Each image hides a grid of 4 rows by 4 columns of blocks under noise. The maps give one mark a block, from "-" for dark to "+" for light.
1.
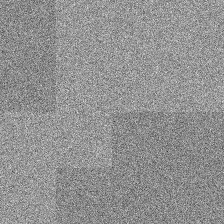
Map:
-+++
-+++
++--
+---
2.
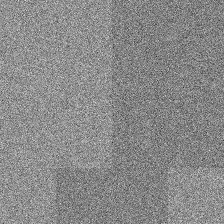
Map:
++--
++--
++--
+--+
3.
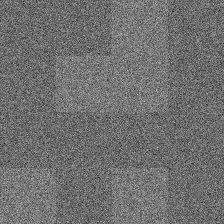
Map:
--+-
-++-
----
+-+-
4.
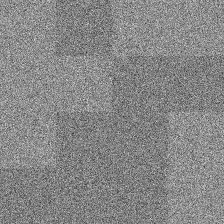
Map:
+-++
++--
+--+
---+
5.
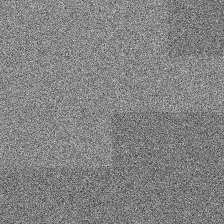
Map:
+++-
++++
++--
----
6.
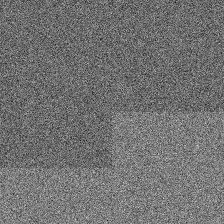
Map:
----
----
--++
++++
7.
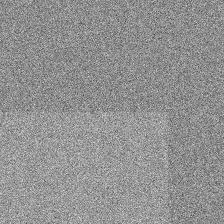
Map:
----
----
+++-
+++-
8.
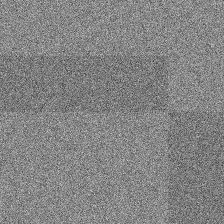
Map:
++++
---+
+++-
+++-
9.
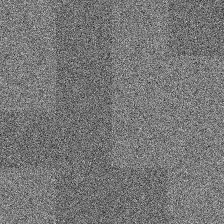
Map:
+-+-
+-++
--++
+--+
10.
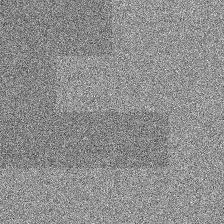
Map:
--++
-+++
---+
++++
